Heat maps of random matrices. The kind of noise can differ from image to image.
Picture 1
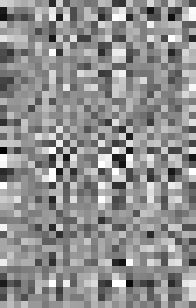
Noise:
low rank plus noise
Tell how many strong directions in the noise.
one
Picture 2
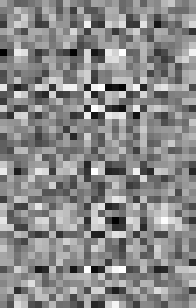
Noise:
low rank plus noise
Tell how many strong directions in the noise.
one
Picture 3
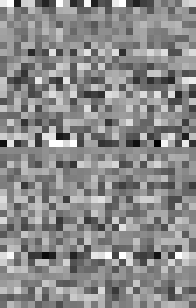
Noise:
rows of uneven size
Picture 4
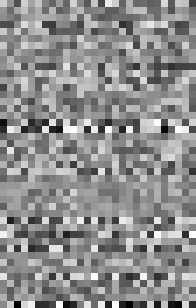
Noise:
rows of uneven size
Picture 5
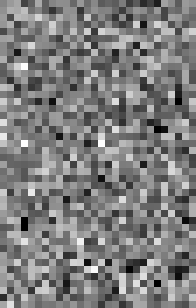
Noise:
independent entries
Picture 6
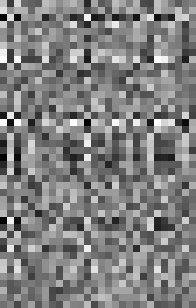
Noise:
low rank plus noise
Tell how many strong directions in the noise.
one
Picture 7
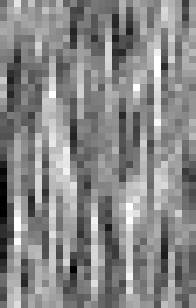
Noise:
streaked along the columns
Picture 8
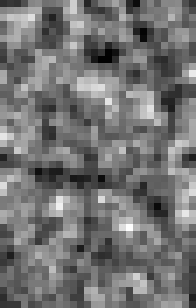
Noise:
blotchy
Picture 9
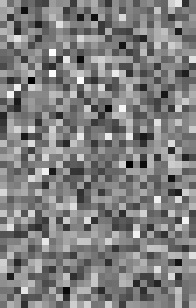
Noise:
independent entries
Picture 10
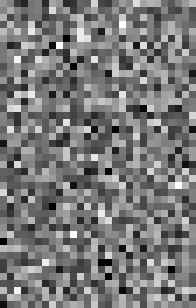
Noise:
independent entries
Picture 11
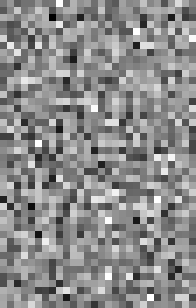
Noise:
independent entries
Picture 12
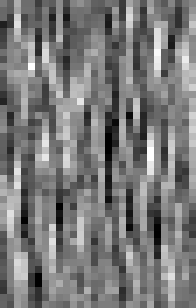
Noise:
streaked along the columns
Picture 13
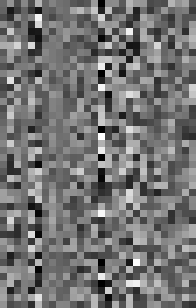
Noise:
columns of uneven size
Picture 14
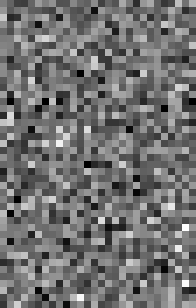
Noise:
independent entries
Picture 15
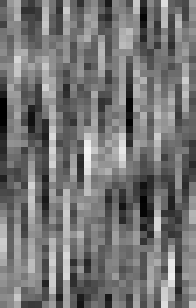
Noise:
streaked along the columns
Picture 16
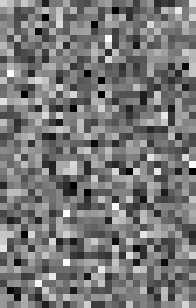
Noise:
independent entries
